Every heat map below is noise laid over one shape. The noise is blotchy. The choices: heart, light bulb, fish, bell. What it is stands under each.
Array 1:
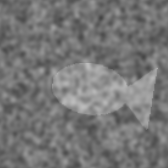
light fish
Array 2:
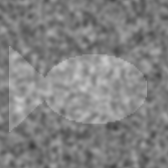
light fish
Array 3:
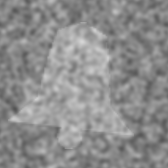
light bell
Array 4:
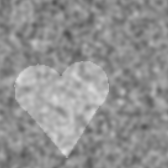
light heart
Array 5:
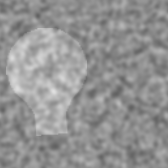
light light bulb
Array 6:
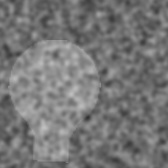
light light bulb
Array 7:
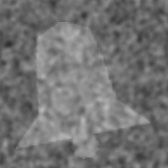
light bell
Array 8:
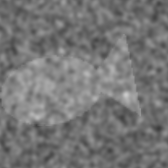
light fish
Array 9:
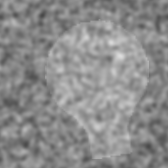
light light bulb
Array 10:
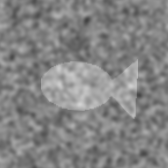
light fish
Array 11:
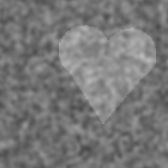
light heart
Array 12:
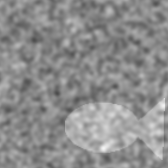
light fish
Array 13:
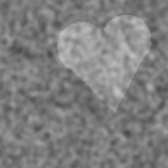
light heart
